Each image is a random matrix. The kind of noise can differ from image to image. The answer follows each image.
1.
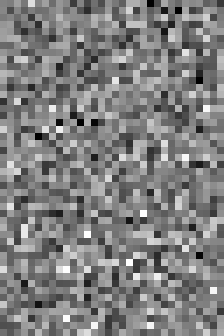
independent entries
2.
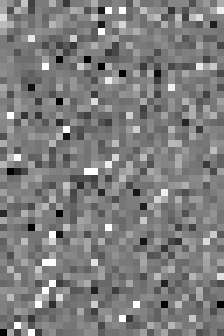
heavy tails
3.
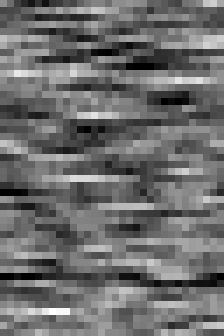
streaked along the rows
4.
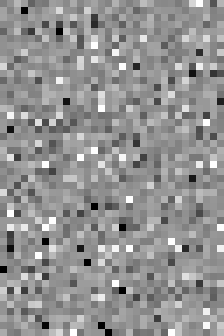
heavy tails
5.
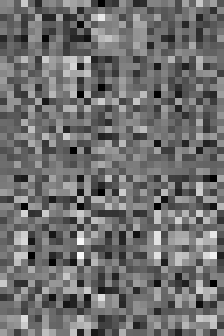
low rank plus noise
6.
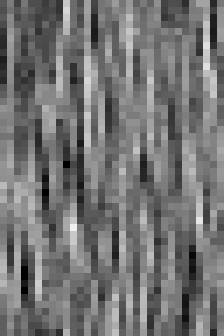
streaked along the columns
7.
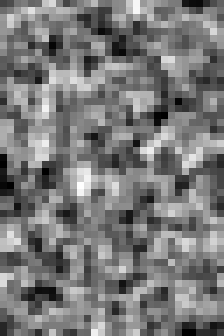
blotchy
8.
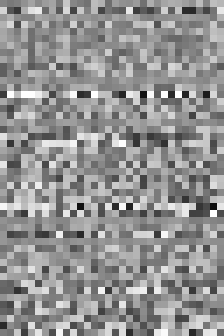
rows of uneven size
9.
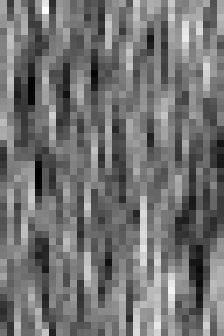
streaked along the columns
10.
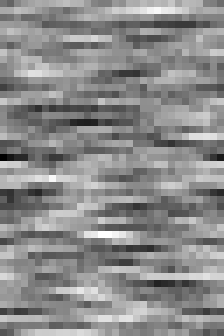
streaked along the rows
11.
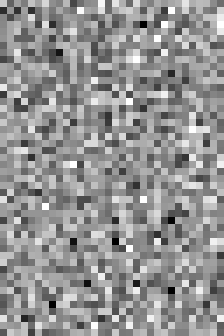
independent entries
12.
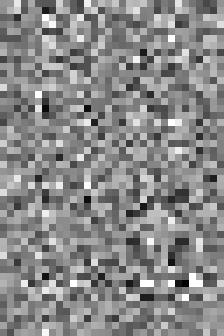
low rank plus noise
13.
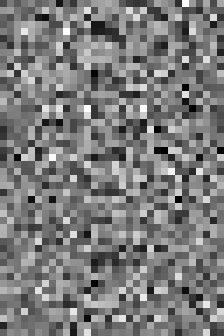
low rank plus noise
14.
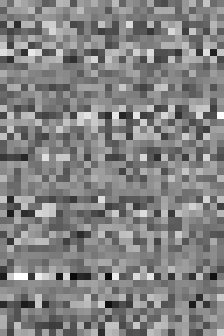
rows of uneven size
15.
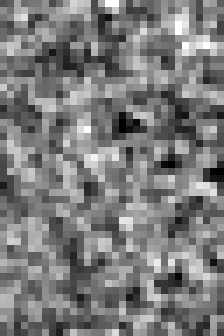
blotchy
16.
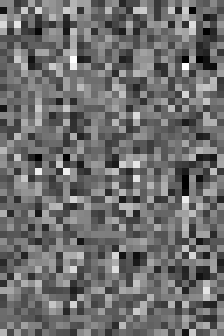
low rank plus noise
